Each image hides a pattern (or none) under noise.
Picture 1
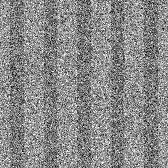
vertical stripes
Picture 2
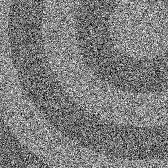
rings round one point
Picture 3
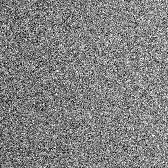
a smooth slope
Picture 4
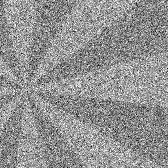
spokes from one point
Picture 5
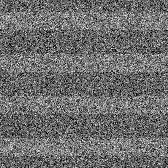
horizontal stripes
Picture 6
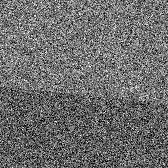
a sharp edge
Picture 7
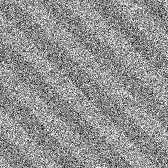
diagonal stripes
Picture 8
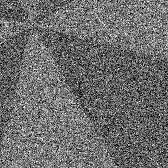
spokes from one point
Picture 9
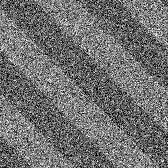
diagonal stripes
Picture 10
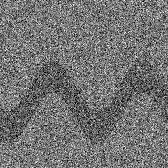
a wavy band
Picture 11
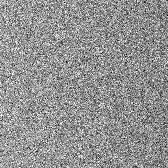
a smooth slope
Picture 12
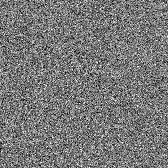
only noise
